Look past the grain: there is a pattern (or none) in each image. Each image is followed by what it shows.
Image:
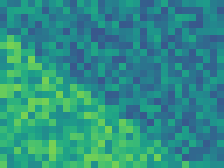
a sharp edge
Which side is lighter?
bottom left
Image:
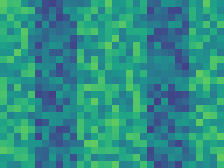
vertical stripes
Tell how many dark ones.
2
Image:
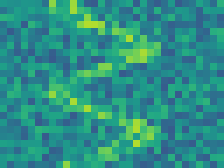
a wavy band
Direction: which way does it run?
top to bottom
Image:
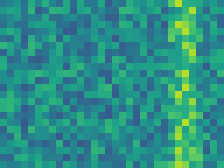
one vertical stripe
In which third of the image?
right
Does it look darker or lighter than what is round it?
lighter
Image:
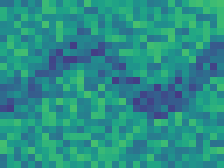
a wavy band
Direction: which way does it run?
left to right
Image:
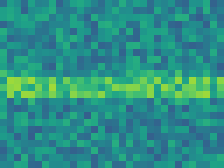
one horizontal stripe
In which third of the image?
middle
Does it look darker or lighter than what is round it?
lighter
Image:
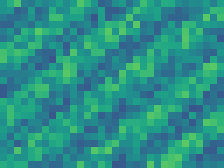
diagonal stripes
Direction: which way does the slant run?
bottom left to top right
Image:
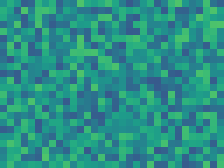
only noise
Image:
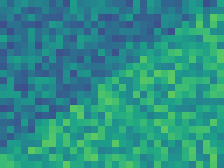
a sharp edge
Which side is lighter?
bottom right
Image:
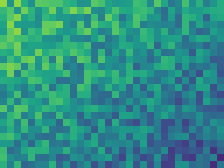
a smooth slope
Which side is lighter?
top left
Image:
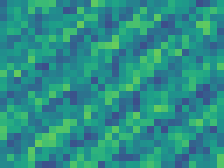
diagonal stripes
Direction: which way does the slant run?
bottom left to top right
